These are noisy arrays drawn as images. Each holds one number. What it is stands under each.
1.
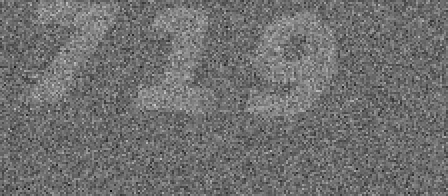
719
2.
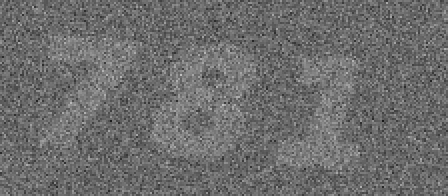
781
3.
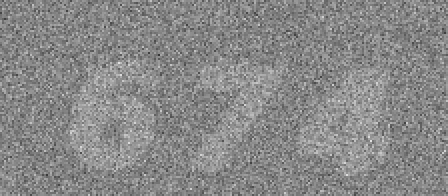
674
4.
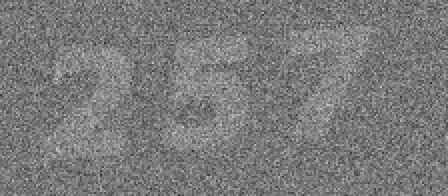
257
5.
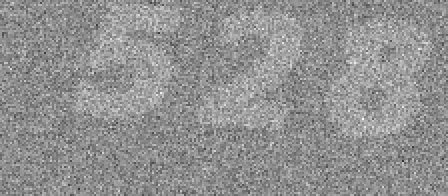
528
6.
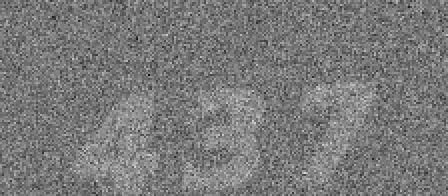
437
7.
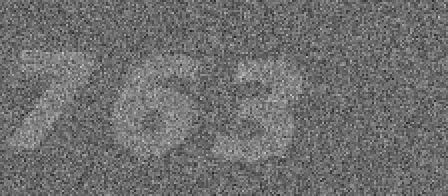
763
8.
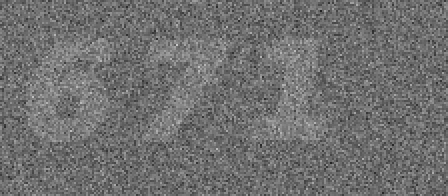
671
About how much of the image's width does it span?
two thirds
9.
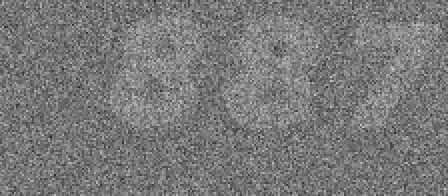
887
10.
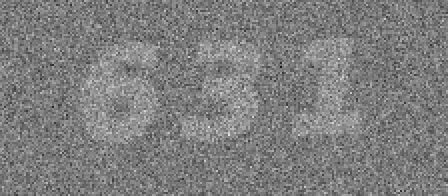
631
